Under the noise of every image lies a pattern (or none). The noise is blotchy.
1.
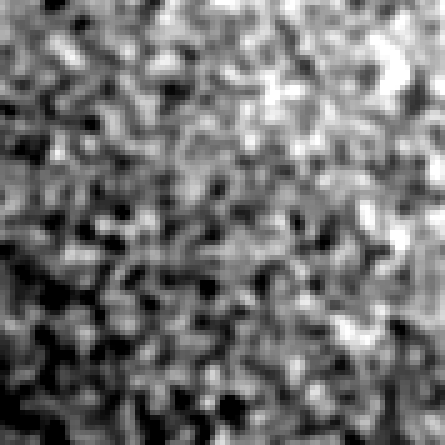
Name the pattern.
a smooth slope
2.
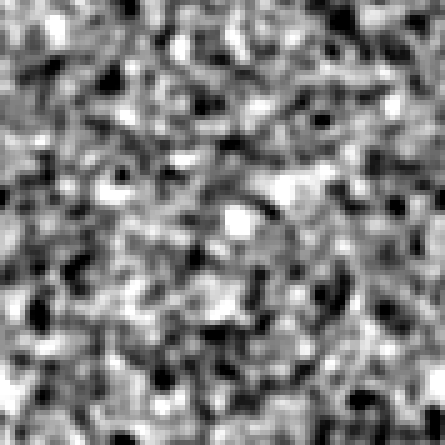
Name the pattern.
only noise
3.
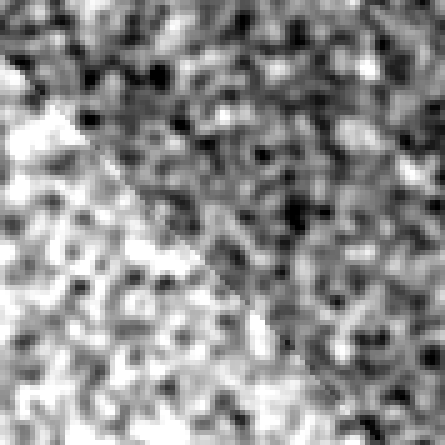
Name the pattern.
a sharp edge
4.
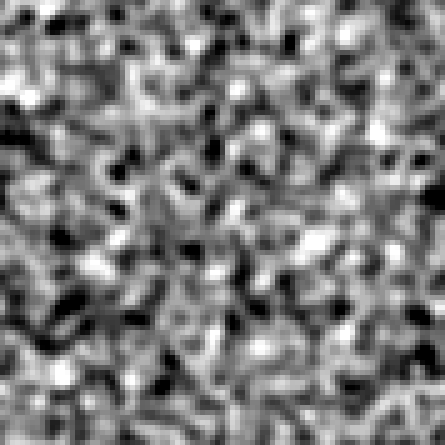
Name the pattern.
only noise
